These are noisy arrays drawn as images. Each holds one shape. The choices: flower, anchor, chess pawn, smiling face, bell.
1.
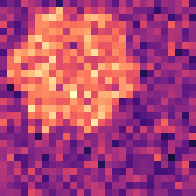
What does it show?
light flower
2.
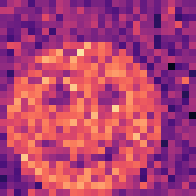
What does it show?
light smiling face
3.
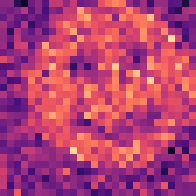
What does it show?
light smiling face
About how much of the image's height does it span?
nearly all
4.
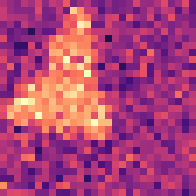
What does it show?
light chess pawn
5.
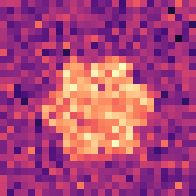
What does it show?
light flower
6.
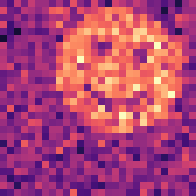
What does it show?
light smiling face
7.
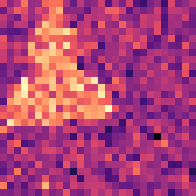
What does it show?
light chess pawn
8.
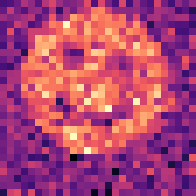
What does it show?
light smiling face
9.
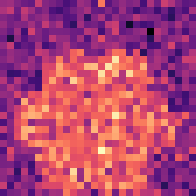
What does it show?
light flower
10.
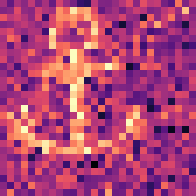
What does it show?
light anchor
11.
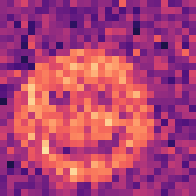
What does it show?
light smiling face
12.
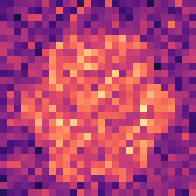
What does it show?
light flower
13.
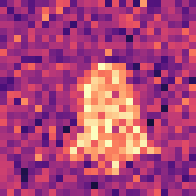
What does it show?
light bell
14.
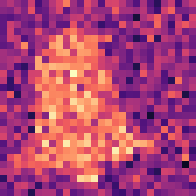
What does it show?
light bell
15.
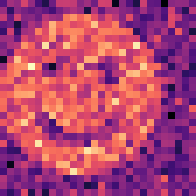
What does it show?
light smiling face
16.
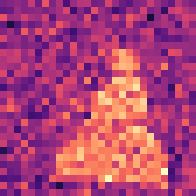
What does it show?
light chess pawn
